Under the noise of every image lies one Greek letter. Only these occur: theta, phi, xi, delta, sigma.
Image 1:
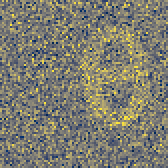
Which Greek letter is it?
theta
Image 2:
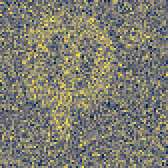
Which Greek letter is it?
phi
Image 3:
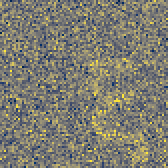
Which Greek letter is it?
xi
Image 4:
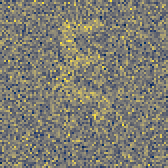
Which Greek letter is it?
xi
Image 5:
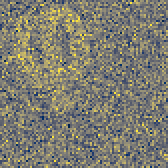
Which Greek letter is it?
phi
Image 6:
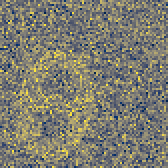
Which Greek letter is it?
theta
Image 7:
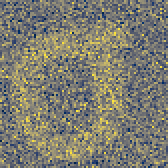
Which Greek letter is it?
sigma
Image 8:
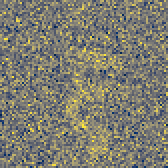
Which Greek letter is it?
xi
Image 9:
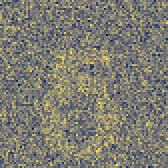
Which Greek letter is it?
delta
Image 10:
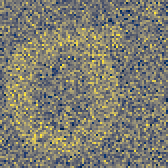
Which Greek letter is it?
sigma
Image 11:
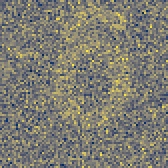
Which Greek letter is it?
delta
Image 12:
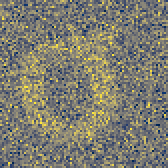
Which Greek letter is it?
sigma
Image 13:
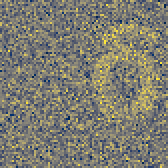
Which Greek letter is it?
delta
